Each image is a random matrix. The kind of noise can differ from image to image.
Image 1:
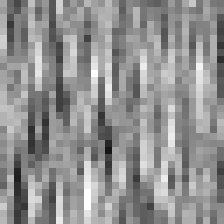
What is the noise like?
streaked along the columns
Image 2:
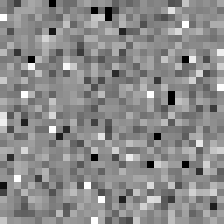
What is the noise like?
heavy tails
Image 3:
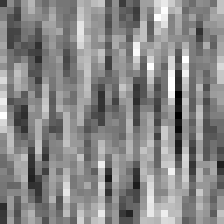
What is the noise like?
streaked along the columns
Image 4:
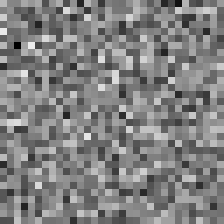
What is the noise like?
independent entries
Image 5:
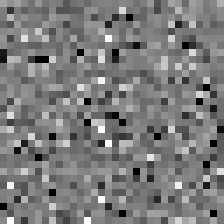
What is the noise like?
heavy tails
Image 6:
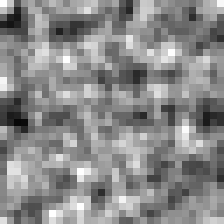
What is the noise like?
blotchy
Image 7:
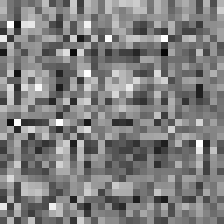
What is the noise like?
low rank plus noise
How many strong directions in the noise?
two
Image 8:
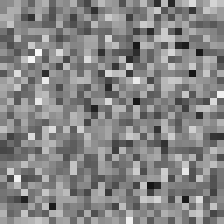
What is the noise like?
independent entries
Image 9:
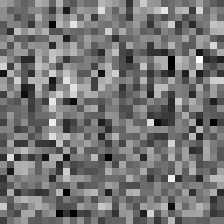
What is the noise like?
low rank plus noise
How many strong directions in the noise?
three or four
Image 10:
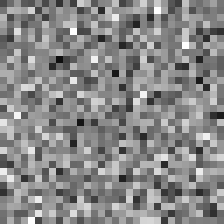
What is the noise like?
independent entries
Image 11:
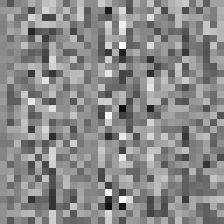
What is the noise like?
columns of uneven size
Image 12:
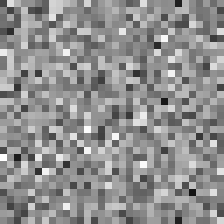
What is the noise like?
independent entries
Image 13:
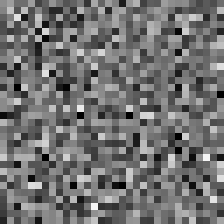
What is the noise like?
low rank plus noise
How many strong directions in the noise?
five to eight
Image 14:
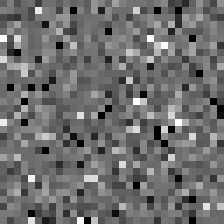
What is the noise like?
heavy tails
